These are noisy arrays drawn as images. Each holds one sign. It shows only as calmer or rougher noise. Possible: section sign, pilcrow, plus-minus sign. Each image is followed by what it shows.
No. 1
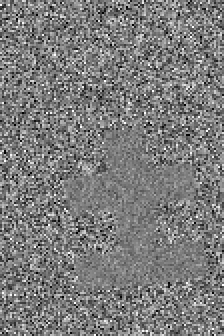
plus-minus sign
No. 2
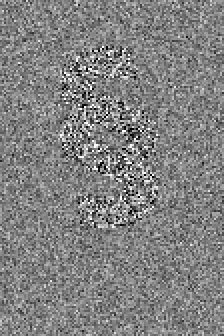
section sign
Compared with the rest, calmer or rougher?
rougher
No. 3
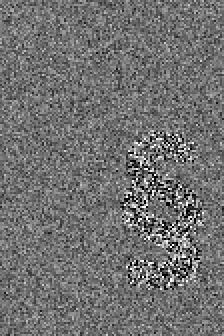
section sign
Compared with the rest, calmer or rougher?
rougher
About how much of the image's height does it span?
half
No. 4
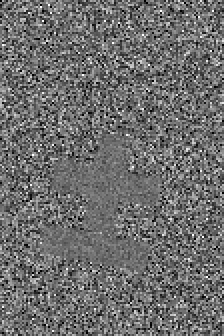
plus-minus sign
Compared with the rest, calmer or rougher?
calmer
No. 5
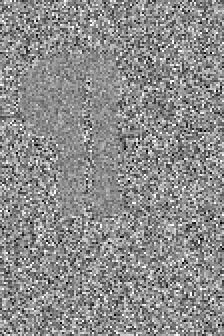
pilcrow
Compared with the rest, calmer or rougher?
calmer
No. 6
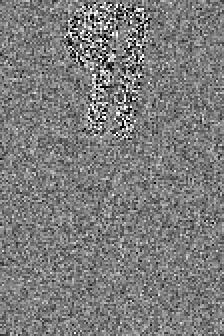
pilcrow
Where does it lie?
top middle
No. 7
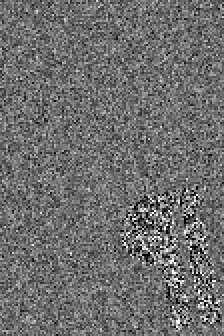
pilcrow
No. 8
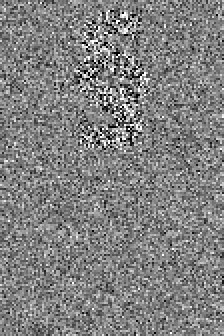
section sign
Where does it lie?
top middle
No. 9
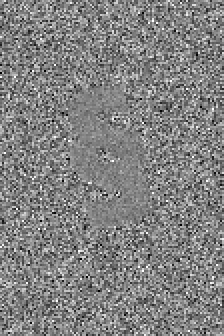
section sign
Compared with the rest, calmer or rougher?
calmer
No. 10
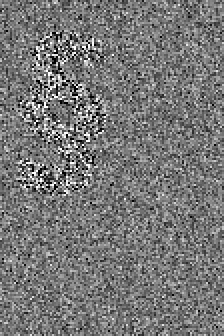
section sign
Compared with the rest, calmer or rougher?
rougher
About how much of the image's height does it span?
half
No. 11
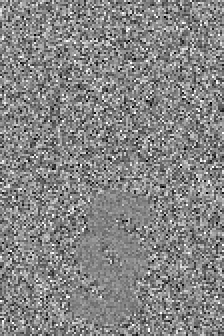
section sign
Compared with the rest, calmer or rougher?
calmer
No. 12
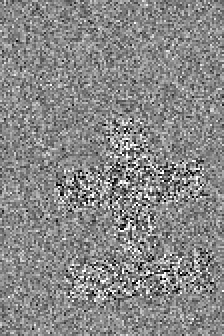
plus-minus sign
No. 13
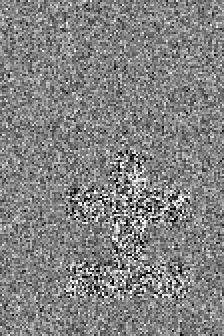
plus-minus sign
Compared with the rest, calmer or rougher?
rougher
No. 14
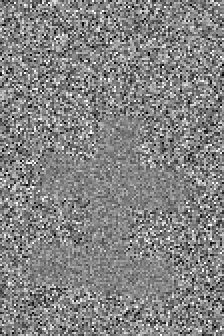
plus-minus sign
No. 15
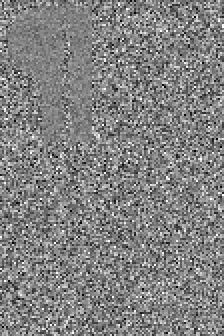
pilcrow
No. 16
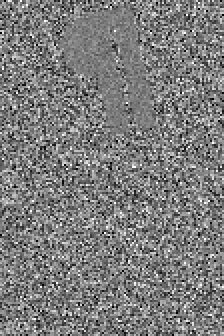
pilcrow
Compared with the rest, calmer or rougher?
calmer
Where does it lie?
top middle
